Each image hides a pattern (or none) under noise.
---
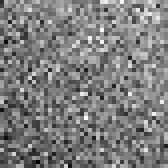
a smooth slope
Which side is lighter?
top right
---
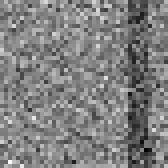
one vertical stripe
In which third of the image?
right
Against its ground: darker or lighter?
darker
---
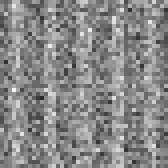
vertical stripes
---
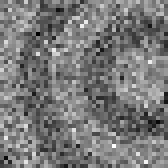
rings round one point
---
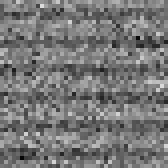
horizontal stripes
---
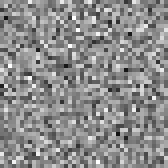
only noise
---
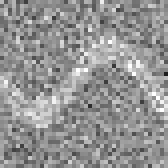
a wavy band
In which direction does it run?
left to right
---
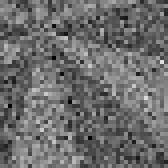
spokes from one point
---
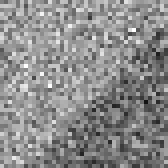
a sharp edge
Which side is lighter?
top left
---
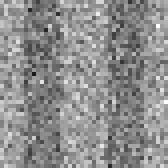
vertical stripes
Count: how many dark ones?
2
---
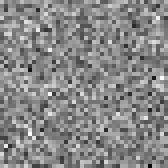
only noise
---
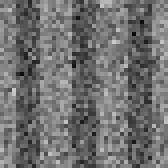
vertical stripes
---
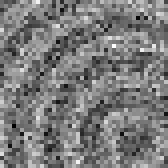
rings round one point
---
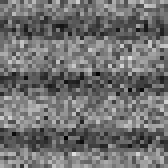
horizontal stripes
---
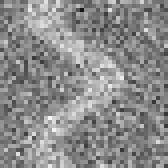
a wavy band
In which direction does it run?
top to bottom
